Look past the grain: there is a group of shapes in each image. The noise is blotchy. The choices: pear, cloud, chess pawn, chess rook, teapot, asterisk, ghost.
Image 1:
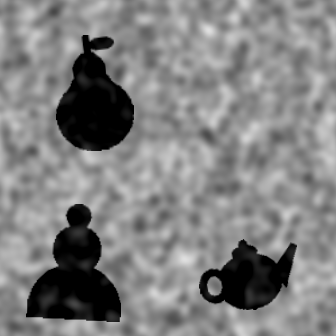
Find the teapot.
bottom right
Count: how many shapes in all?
3
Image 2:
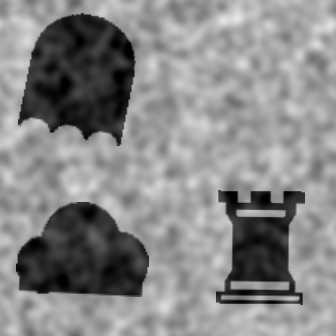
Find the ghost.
top left
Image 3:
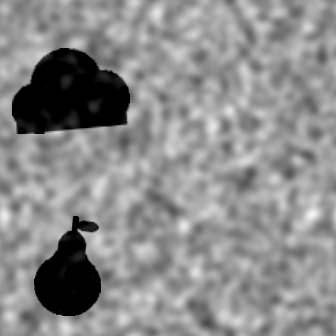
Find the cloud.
top left
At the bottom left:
pear
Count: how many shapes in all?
2
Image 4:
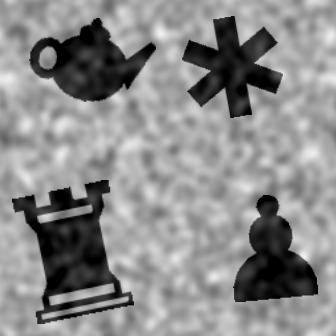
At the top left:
teapot
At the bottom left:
chess rook
